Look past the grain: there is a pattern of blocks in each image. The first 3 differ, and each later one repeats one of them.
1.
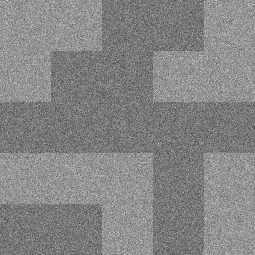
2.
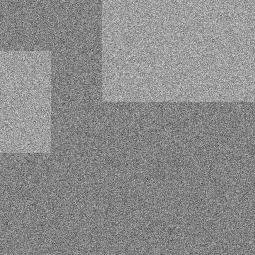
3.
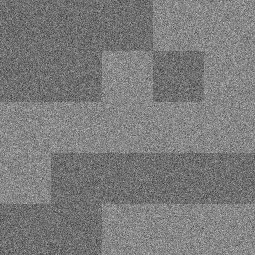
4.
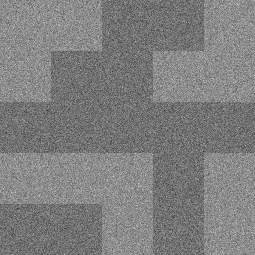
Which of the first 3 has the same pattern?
1
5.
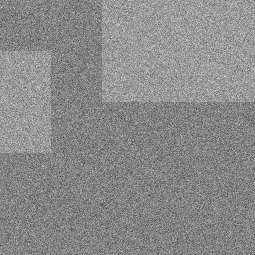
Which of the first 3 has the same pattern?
2
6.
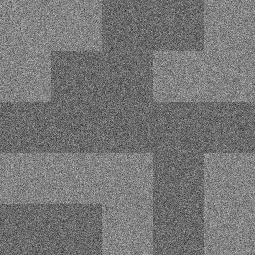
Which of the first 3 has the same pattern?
1
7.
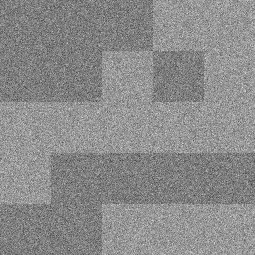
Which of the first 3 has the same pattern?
3
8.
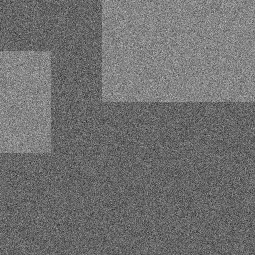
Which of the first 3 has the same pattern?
2
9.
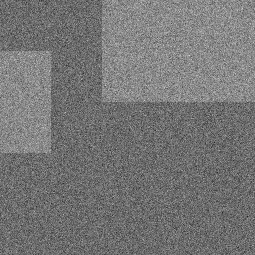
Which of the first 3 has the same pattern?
2
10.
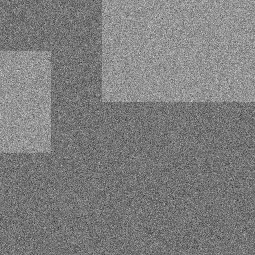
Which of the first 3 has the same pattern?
2
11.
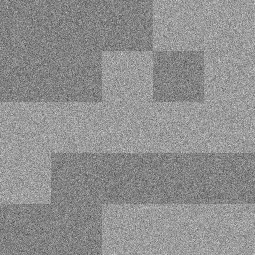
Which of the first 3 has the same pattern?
3
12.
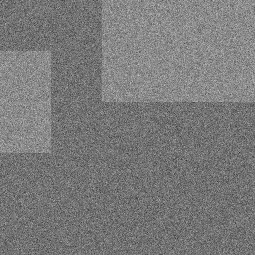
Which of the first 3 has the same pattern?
2
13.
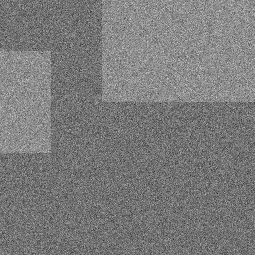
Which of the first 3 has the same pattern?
2
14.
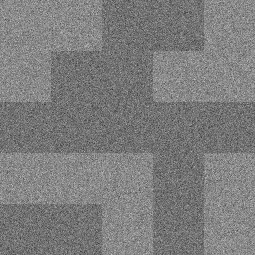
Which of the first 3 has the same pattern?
1
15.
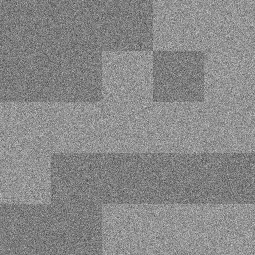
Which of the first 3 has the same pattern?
3
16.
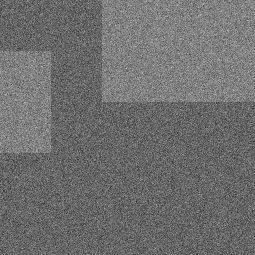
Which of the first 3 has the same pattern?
2
